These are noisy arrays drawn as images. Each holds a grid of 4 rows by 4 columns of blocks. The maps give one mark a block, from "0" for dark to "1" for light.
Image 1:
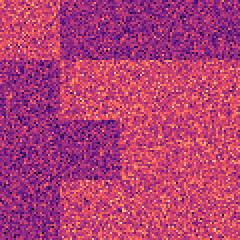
1000
0111
0011
0111
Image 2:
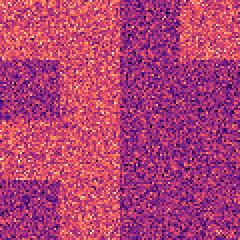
1101
0100
1100
0100
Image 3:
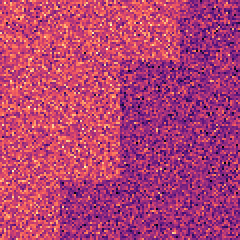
1110
1100
1100
1000
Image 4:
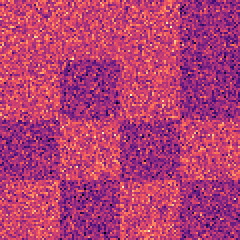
1110
1010
0101
1010
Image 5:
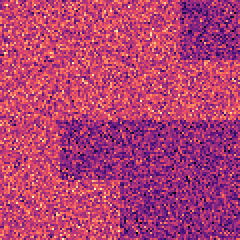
1110
1111
1000
1100
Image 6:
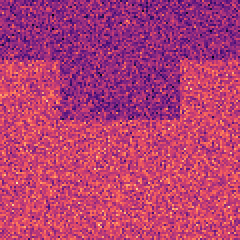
0000
1001
1111
1111
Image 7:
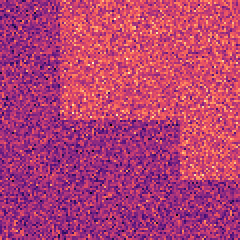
0111
0111
0001
0000
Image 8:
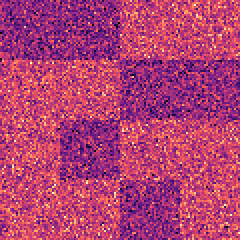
0011
1100
1011
1101
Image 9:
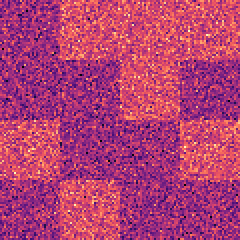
0111
0010
1001
0100
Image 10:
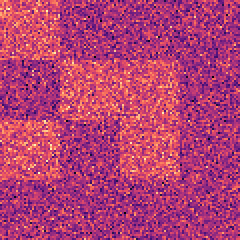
1000
0110
1010
0000
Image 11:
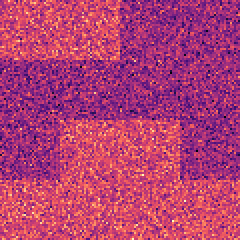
1100
0000
0110
1111
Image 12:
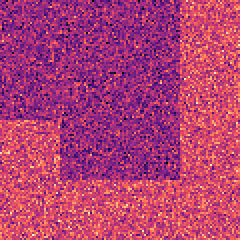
0001
0001
1001
1111
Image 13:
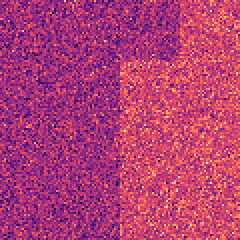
0001
0011
0011
0011
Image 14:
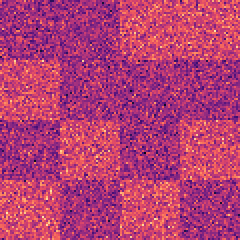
0011
1000
0101
1010
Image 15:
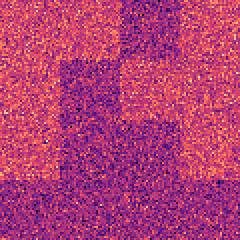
1101
1011
1001
0000
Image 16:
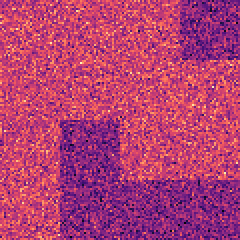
1110
1111
1011
1000
